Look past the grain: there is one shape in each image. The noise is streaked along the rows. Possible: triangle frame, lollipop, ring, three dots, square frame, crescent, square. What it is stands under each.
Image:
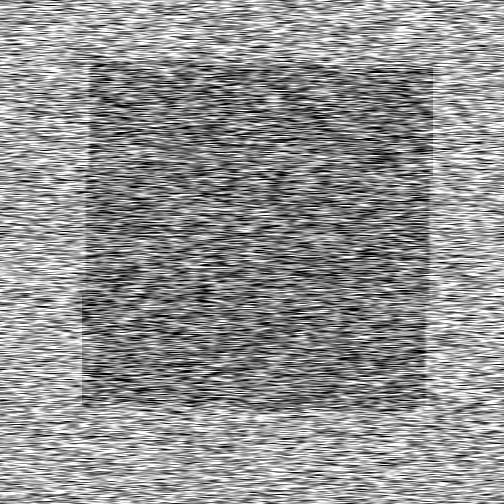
square
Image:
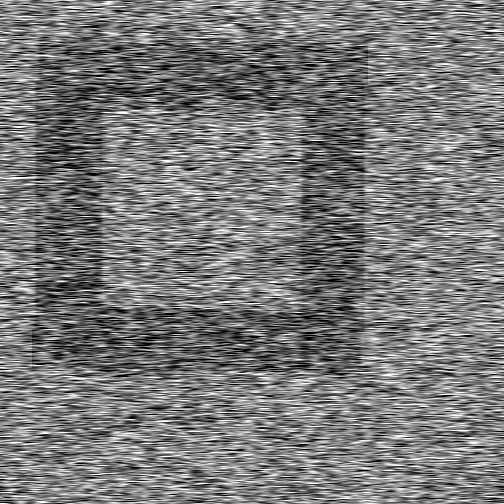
square frame
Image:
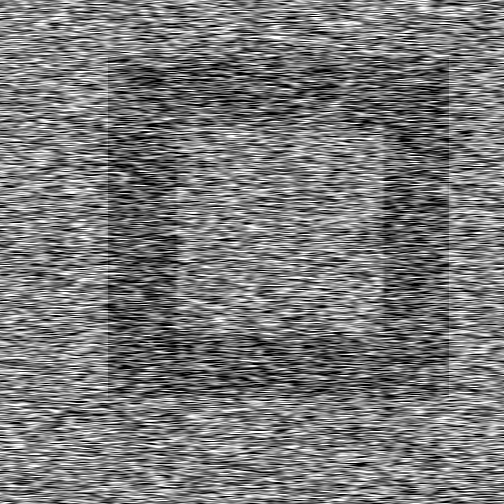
square frame
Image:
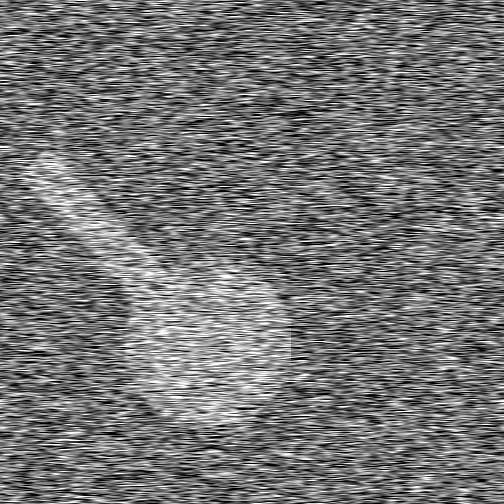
lollipop
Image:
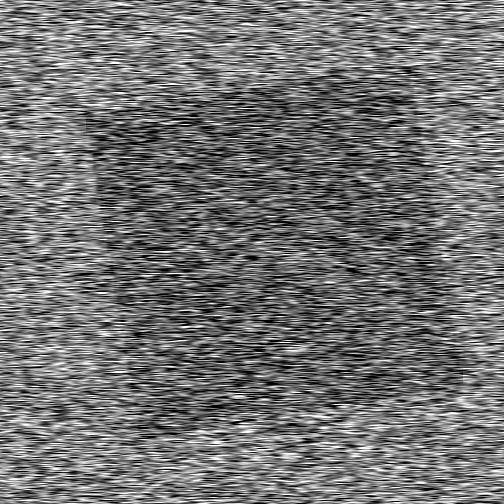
square
